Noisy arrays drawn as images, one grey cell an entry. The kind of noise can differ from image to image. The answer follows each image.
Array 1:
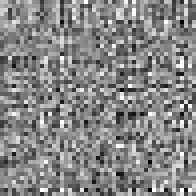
low rank plus noise
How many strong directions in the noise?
two
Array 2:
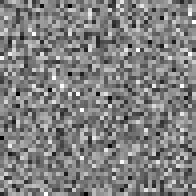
independent entries
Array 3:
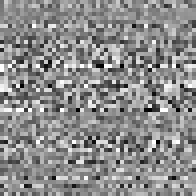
rows of uneven size
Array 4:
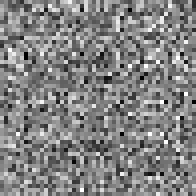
low rank plus noise
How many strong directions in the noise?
three or four
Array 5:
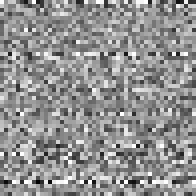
rows of uneven size
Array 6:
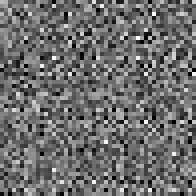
low rank plus noise
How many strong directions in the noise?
one
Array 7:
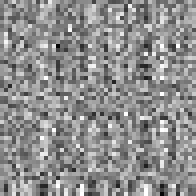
low rank plus noise
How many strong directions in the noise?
one
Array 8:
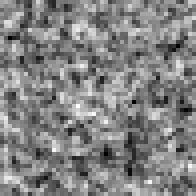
blotchy
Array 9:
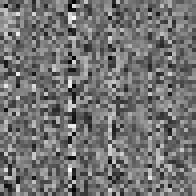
columns of uneven size
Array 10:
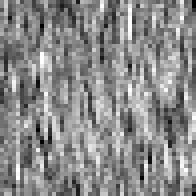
streaked along the columns
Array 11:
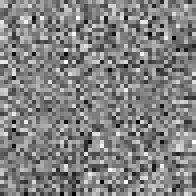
low rank plus noise
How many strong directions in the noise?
five to eight
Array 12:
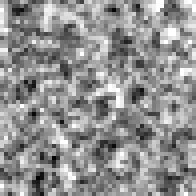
blotchy
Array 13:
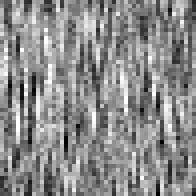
streaked along the columns
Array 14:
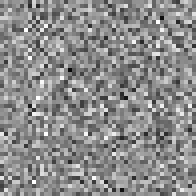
low rank plus noise
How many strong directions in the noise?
five to eight
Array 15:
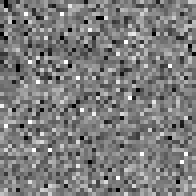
heavy tails
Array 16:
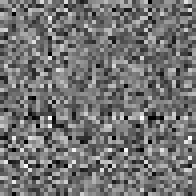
low rank plus noise
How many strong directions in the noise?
three or four
